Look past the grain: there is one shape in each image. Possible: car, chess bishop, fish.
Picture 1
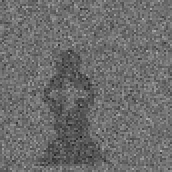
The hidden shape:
chess bishop
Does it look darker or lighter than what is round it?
darker
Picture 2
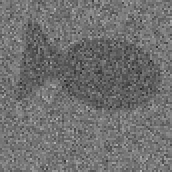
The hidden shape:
fish
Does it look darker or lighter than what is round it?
darker
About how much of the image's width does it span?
nearly all
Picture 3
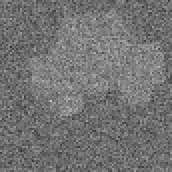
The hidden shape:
car
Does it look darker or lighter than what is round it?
lighter
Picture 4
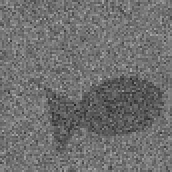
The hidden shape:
fish
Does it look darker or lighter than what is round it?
darker
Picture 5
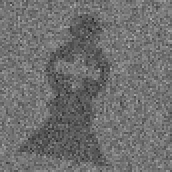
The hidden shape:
chess bishop
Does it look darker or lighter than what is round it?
darker
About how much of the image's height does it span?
nearly all
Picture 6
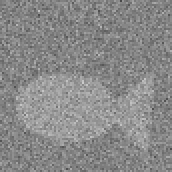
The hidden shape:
fish
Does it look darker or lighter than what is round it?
lighter
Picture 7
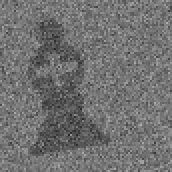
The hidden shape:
chess bishop
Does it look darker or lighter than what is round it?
darker
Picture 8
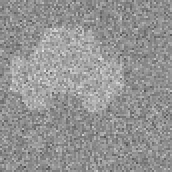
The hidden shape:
car
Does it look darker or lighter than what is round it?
lighter
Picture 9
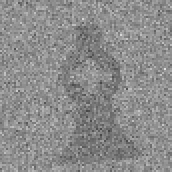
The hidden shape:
chess bishop
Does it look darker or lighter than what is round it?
darker
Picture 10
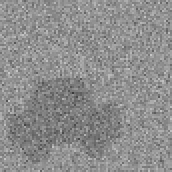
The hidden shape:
car
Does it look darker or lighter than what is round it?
darker
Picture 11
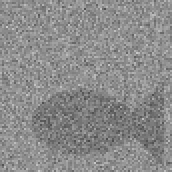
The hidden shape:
fish
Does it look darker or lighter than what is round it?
darker
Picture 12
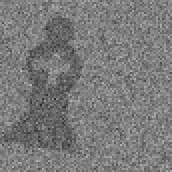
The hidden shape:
chess bishop
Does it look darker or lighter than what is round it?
darker
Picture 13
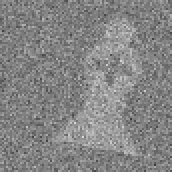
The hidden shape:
chess bishop
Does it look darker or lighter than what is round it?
lighter
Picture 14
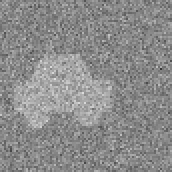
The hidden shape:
car
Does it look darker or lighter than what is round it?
lighter
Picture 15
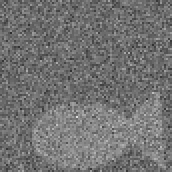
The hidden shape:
fish
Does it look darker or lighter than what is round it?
lighter
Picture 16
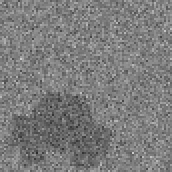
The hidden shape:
car
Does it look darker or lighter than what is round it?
darker
